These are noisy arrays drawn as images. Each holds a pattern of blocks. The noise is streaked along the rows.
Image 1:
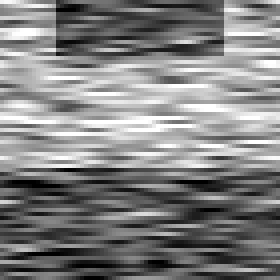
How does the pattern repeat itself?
left and right mirror each other
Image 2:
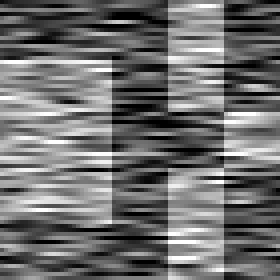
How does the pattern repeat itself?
top and bottom mirror each other
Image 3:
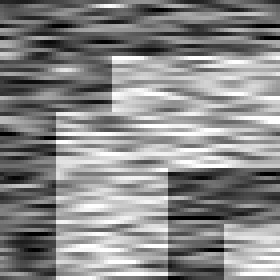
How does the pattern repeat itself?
mirrored about the diagonal from the top left
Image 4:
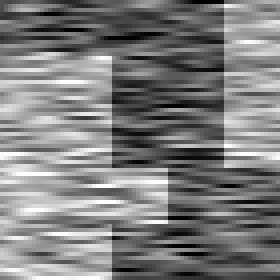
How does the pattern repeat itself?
no symmetry
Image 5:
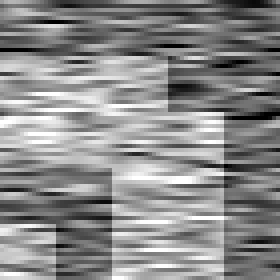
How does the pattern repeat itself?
mirrored about the diagonal from the bottom left
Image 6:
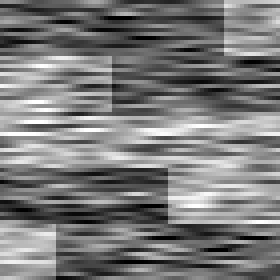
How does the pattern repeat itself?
the same after a half turn
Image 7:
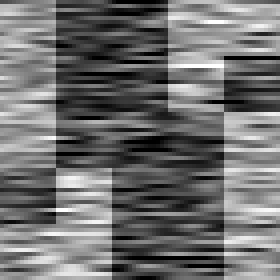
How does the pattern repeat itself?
the same after a half turn
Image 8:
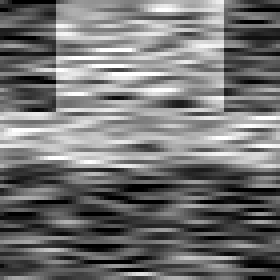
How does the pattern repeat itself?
left and right mirror each other
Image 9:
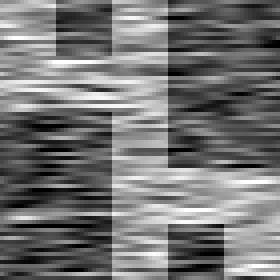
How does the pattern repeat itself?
the same after a half turn
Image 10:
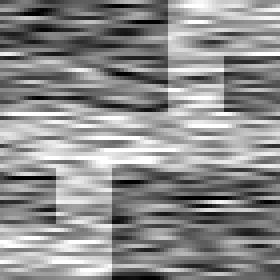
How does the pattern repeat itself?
the same after a half turn
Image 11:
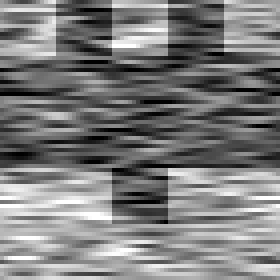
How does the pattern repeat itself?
left and right mirror each other
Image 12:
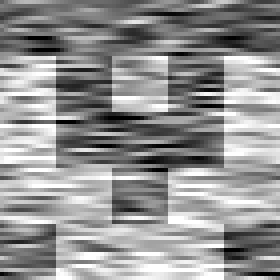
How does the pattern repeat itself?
left and right mirror each other
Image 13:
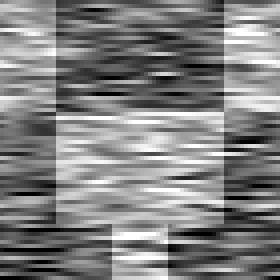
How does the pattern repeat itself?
left and right mirror each other
